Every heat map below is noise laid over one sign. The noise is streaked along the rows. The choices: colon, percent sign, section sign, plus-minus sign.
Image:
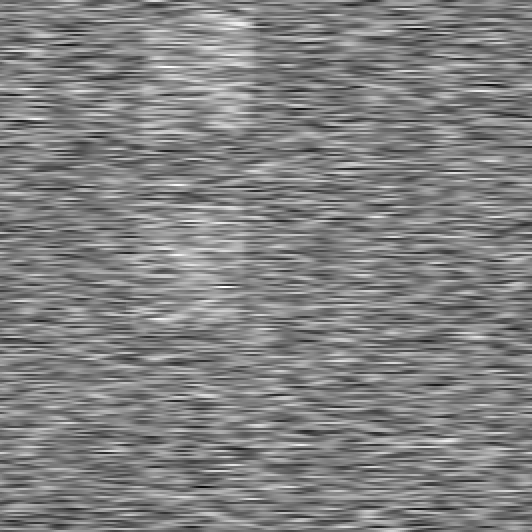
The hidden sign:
colon
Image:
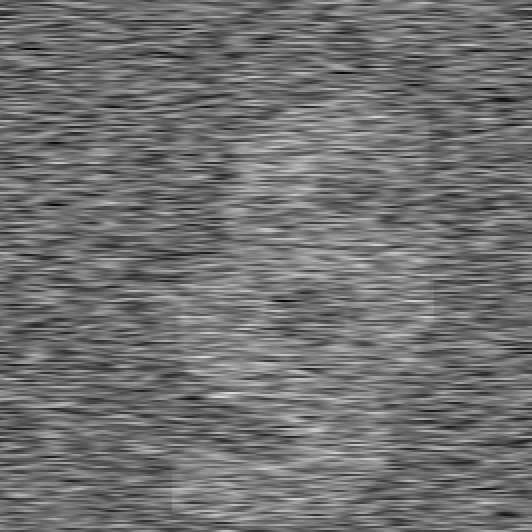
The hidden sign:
section sign
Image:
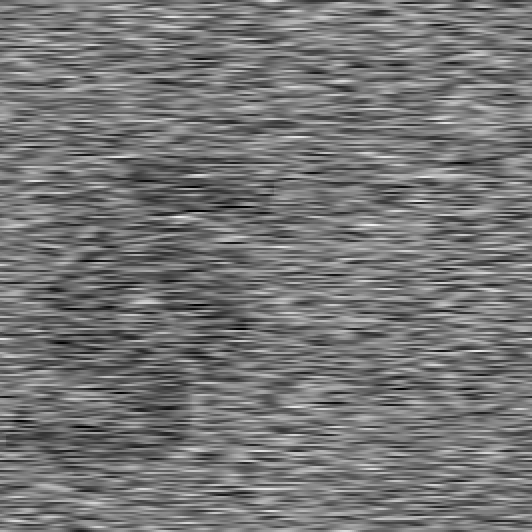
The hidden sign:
section sign
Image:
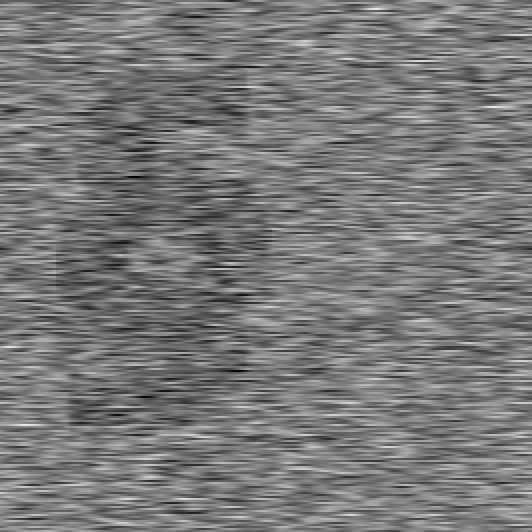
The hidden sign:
section sign
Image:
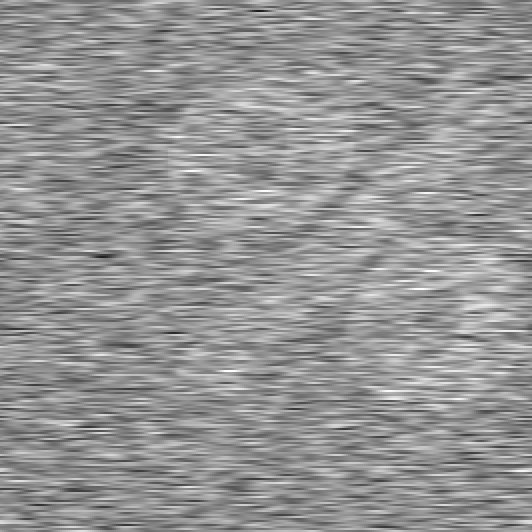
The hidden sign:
percent sign
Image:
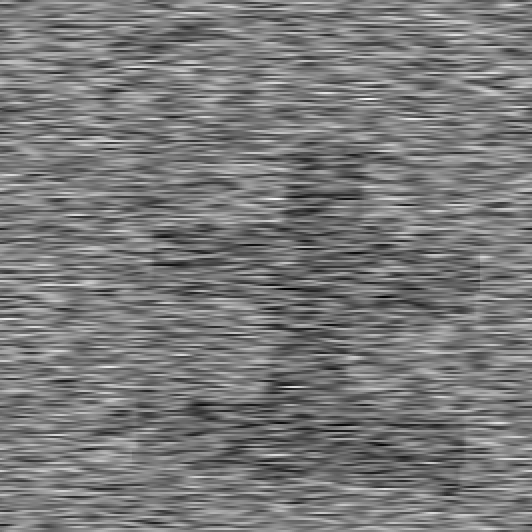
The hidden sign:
plus-minus sign
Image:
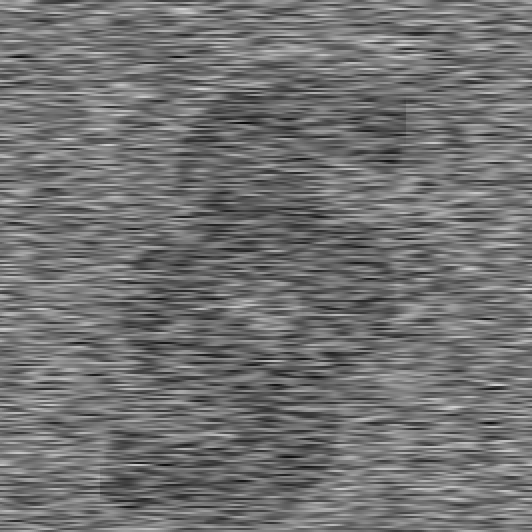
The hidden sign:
section sign
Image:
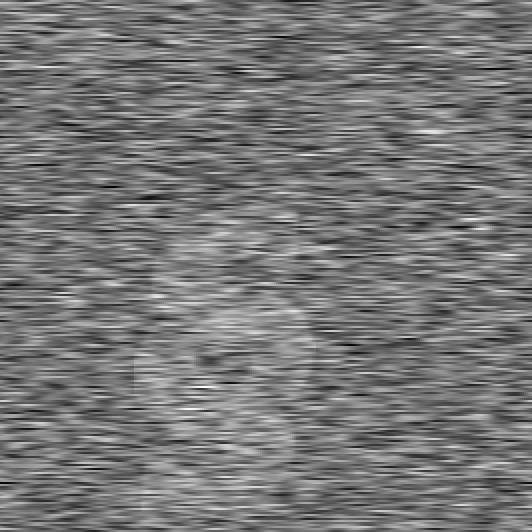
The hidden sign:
section sign
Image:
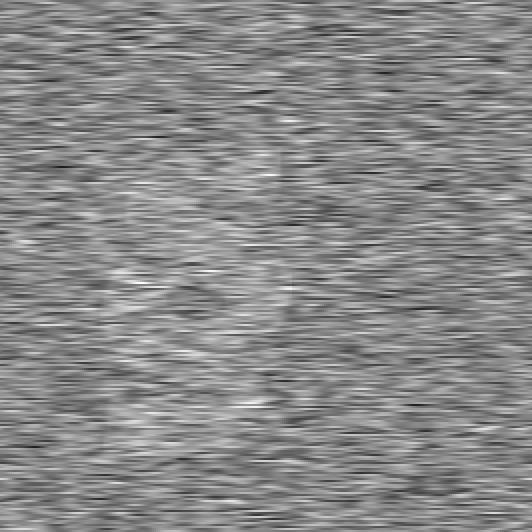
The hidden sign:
section sign
